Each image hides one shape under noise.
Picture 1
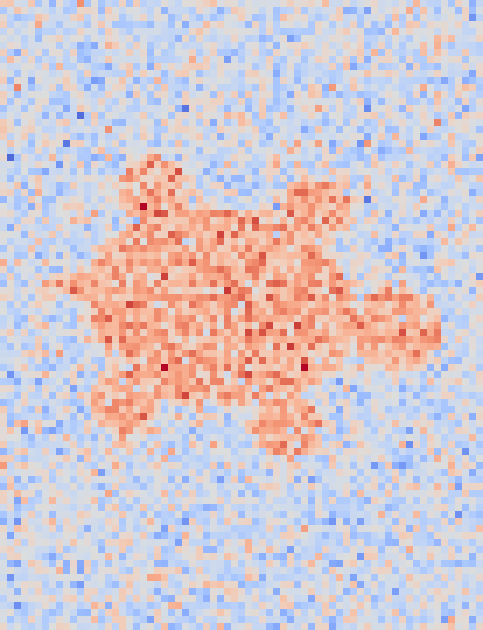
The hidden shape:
turtle
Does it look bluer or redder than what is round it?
redder
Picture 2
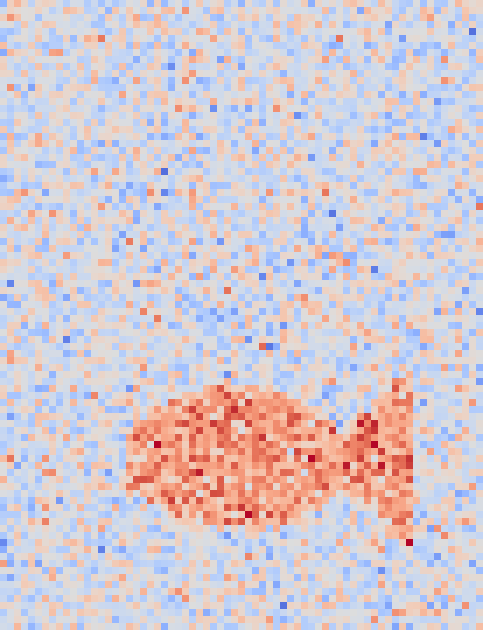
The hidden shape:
fish
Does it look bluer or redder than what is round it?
redder
